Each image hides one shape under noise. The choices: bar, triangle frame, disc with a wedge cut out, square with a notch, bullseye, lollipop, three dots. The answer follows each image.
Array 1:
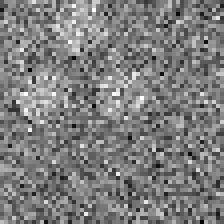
three dots
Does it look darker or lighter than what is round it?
lighter
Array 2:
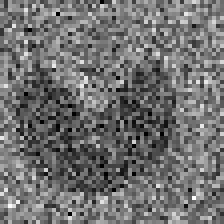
disc with a wedge cut out
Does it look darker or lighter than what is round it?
darker
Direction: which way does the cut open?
up
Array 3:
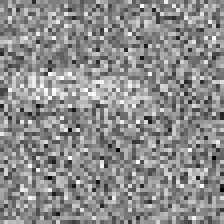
bar
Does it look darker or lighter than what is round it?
lighter
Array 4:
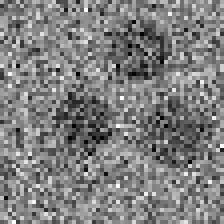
three dots
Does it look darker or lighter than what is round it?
darker
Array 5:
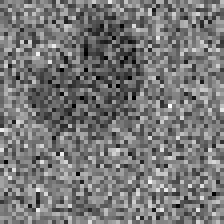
disc with a wedge cut out
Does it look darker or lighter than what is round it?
darker
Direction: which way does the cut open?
up and left
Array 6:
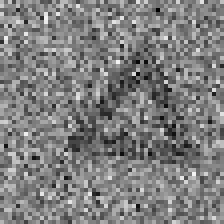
triangle frame
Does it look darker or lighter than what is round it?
darker
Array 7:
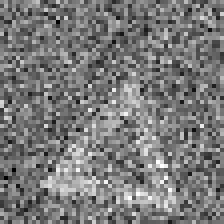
triangle frame
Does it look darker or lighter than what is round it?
lighter
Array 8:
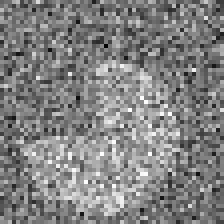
disc with a wedge cut out
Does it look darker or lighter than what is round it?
lighter
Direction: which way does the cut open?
up and left
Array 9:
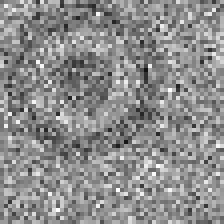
bullseye
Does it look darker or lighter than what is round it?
darker
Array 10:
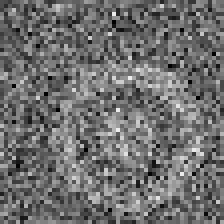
bullseye
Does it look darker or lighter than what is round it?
lighter
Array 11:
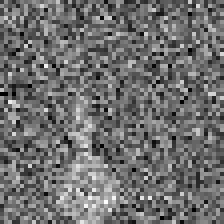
lollipop
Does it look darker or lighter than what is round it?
lighter
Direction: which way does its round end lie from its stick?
down
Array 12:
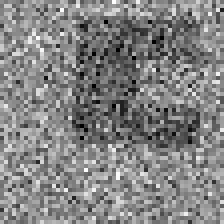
square with a notch
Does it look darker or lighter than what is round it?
darker
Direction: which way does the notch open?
right
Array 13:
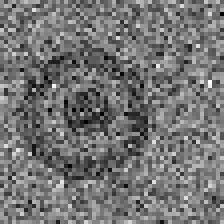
bullseye
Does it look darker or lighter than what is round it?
darker
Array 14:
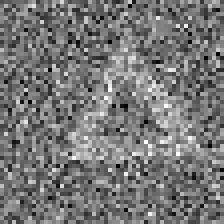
triangle frame
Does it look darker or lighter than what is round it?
lighter
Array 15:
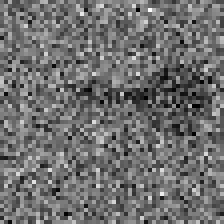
lollipop
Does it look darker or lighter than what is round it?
darker
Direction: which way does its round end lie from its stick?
right
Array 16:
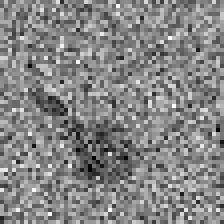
lollipop
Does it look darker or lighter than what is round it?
darker
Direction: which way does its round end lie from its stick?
down and right
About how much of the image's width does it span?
half
